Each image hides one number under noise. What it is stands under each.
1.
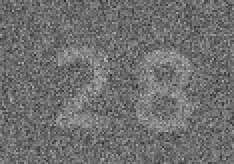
28
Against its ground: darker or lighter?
lighter
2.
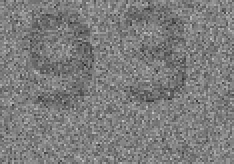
93
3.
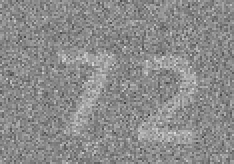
72
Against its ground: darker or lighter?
lighter
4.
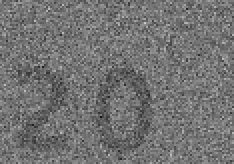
20
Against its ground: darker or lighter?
darker
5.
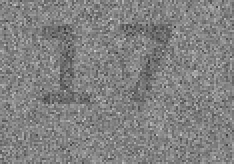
17
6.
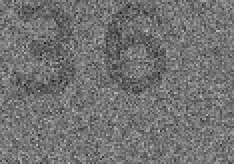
36
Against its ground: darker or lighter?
darker
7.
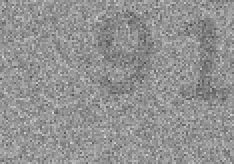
91
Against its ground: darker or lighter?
darker
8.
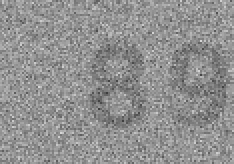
89
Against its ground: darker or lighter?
darker
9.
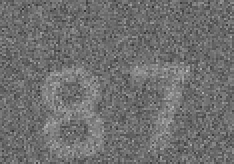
87
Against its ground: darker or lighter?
lighter
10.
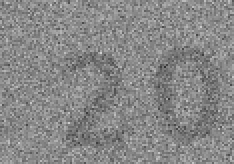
20
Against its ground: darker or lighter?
darker
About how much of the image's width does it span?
two thirds
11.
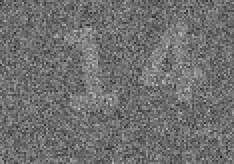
14
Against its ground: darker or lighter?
lighter
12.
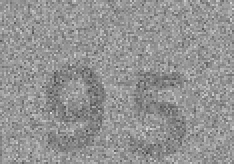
95
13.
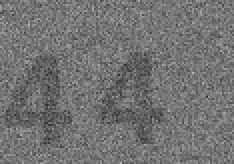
44
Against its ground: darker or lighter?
darker
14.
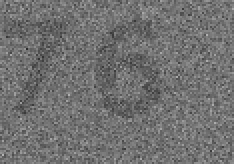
76
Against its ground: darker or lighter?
darker
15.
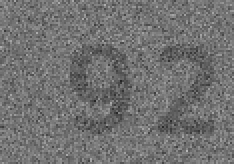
92
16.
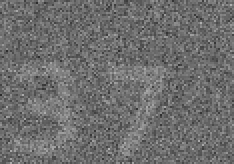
37
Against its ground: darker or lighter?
lighter
